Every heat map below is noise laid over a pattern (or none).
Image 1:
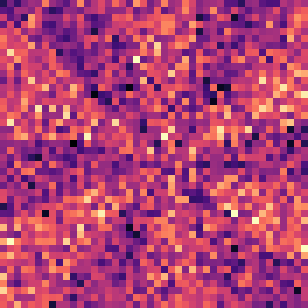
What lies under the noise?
spokes from one point
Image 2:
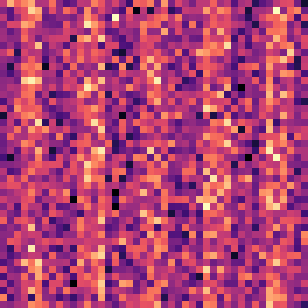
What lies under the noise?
vertical stripes
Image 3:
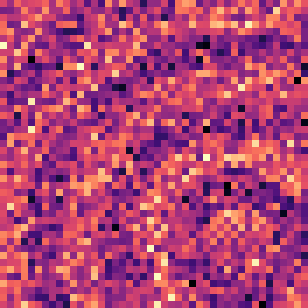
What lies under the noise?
rings round one point
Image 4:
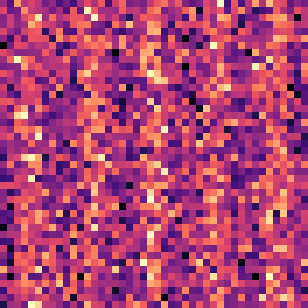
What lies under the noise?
vertical stripes
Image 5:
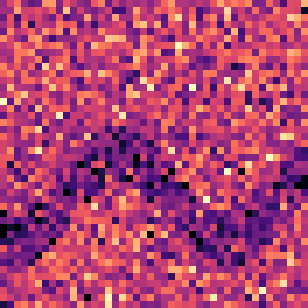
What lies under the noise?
a wavy band
